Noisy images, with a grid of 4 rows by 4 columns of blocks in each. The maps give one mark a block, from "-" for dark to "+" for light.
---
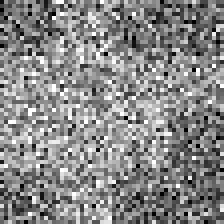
-+--
++++
+++-
-+--
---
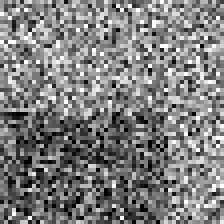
++++
++++
---+
---+
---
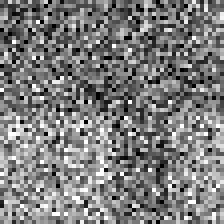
----
----
++-+
++-+
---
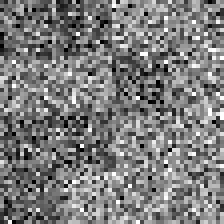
--++
++-+
--++
-+++
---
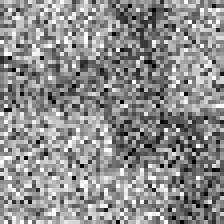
++-+
---+
++--
+++-
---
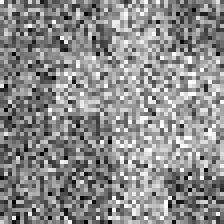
--+-
-+++
--++
--+-
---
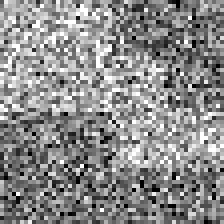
++--
+++-
--++
----
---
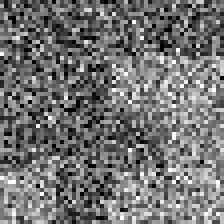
----
--++
---+
+-++
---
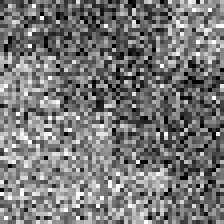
---+
+---
++--
+++-
